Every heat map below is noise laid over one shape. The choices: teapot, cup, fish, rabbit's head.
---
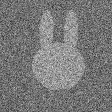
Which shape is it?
rabbit's head
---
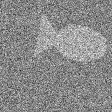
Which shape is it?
fish
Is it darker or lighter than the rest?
lighter
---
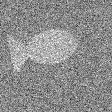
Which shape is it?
fish
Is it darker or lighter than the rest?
lighter
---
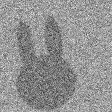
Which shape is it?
rabbit's head
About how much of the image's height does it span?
nearly all
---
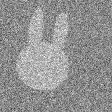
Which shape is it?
rabbit's head
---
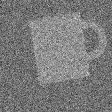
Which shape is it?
cup
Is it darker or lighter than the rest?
lighter
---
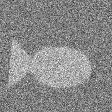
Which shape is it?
fish
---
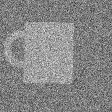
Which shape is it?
cup
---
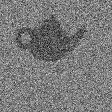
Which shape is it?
teapot
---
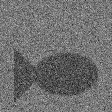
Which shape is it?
fish
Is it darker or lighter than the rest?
darker
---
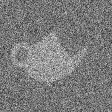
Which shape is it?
teapot
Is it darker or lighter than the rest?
lighter
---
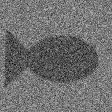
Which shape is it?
fish
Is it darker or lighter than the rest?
darker
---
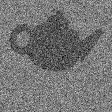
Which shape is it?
teapot
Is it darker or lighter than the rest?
darker
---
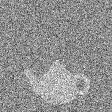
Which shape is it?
teapot
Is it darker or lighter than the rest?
lighter
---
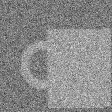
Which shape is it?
cup
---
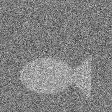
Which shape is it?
fish
